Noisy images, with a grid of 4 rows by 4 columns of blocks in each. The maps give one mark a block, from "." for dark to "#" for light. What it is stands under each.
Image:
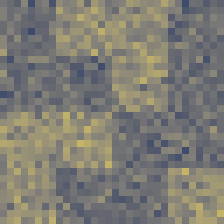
. # # .
. . # .
# # . .
# . . #
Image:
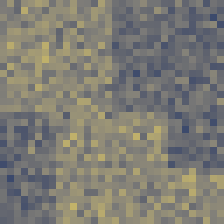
# # . .
# # . .
. # # .
. # # #
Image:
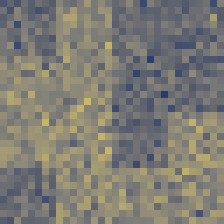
. # . .
# # . .
# # . #
. # # #
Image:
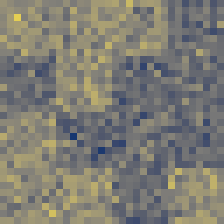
# # # .
. # . .
# . . .
# # . #
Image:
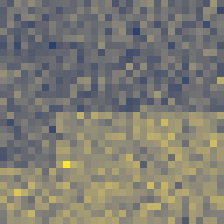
. . . .
. . . .
. # # #
# # # #
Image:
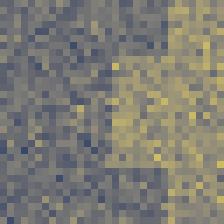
. . . #
. . # #
. . # #
. . . #
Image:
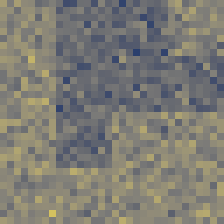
# . . #
# . . .
# . # #
# # # #
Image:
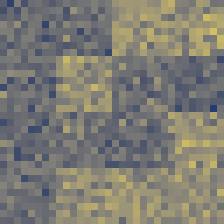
. . # #
. # . .
. . . #
. # # #
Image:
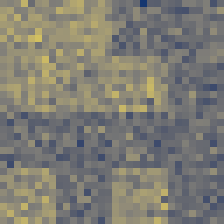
# # . .
# # # .
. . . .
# . # .
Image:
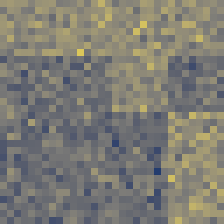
# # # #
. . # .
. . . #
. . . #
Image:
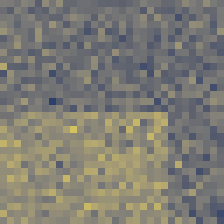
. . . .
. . . .
# # # .
# # # .
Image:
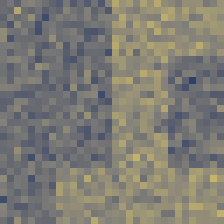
. . # #
. . # .
. . # .
. # # #
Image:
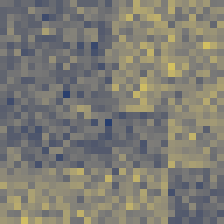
. . # #
. . # #
. . . #
# # # .
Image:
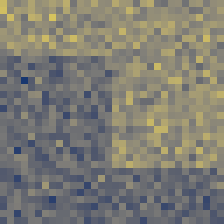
# # # #
. . # #
. . # #
. . . .
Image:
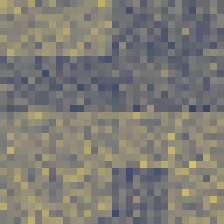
# # . .
. . . .
# # # #
# # . #
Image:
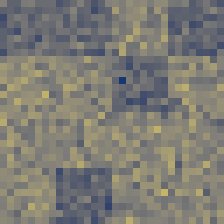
. . # .
# # . #
# # # #
# . # #
